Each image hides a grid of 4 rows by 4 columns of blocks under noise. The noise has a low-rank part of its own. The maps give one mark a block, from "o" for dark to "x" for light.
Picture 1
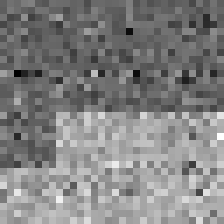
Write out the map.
o o o o
o o o o
o x x x
x x x x
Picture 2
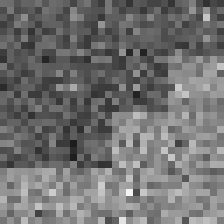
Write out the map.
o o o o
o o o x
o o x x
x x x x
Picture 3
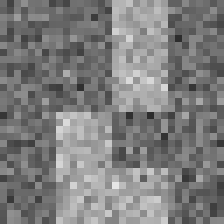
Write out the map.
o o x o
o o x o
o x o o
o x x o
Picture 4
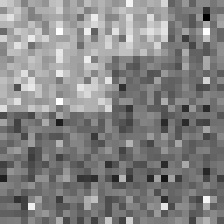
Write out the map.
x x x o
x x o o
o o o o
o o o o
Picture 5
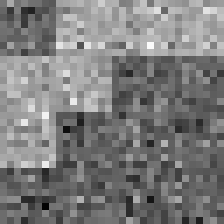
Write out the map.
o x x x
x x o o
x o o o
o o o o
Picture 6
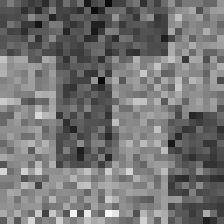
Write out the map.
o o o x
x o x x
x o x o
x x x o
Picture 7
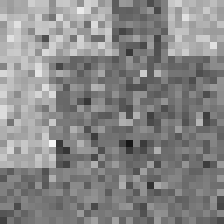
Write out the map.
x x o x
x o o o
x o o o
o o o o
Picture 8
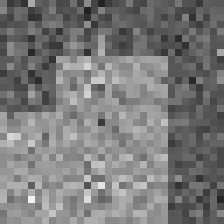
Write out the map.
o o o o
o x x o
x x x o
x x x o
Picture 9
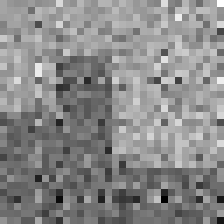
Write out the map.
x x x x
x o x x
o o x x
o o o o
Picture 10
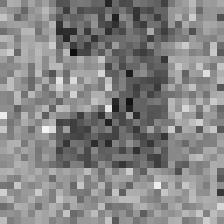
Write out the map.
x o o x
x x o x
x o o x
x x x x
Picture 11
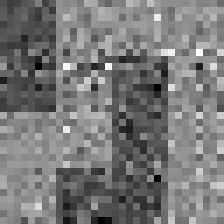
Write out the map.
o x x x
o x o x
x x o x
x o o x
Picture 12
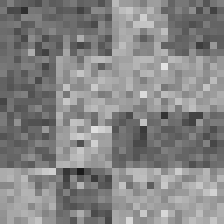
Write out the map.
o o x o
o x x x
o x o o
x o x x
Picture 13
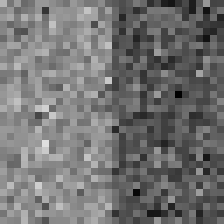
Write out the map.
x x o o
x x o o
x x o o
x x o o
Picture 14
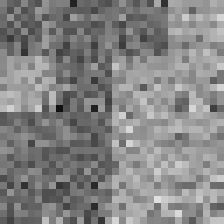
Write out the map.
o o o x
x o x x
o o x x
o o x x
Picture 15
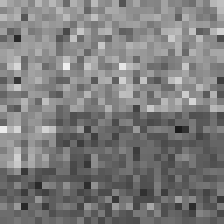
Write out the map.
x x x x
x x x x
x o o o
o o o o
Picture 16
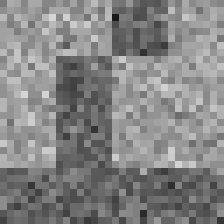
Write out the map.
x x o x
x o x x
x o x x
o o o o
